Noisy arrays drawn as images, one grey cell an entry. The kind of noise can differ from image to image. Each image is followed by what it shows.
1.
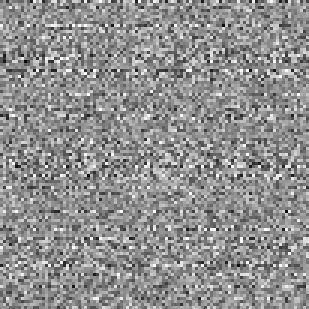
rows of uneven size
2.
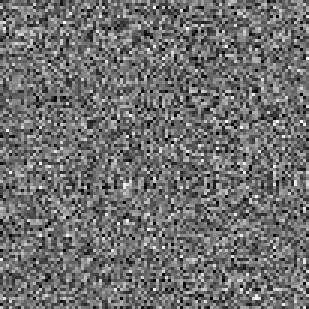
low rank plus noise
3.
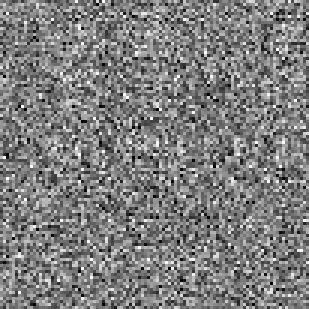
low rank plus noise
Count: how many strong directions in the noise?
three or four
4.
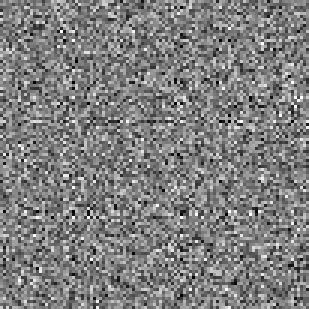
low rank plus noise
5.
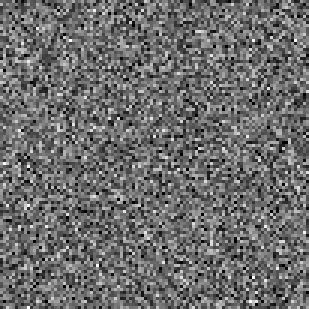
independent entries
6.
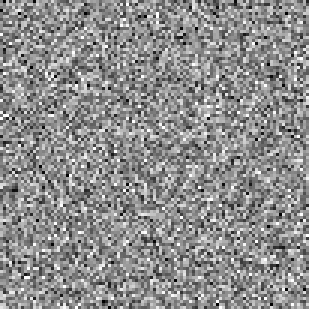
independent entries
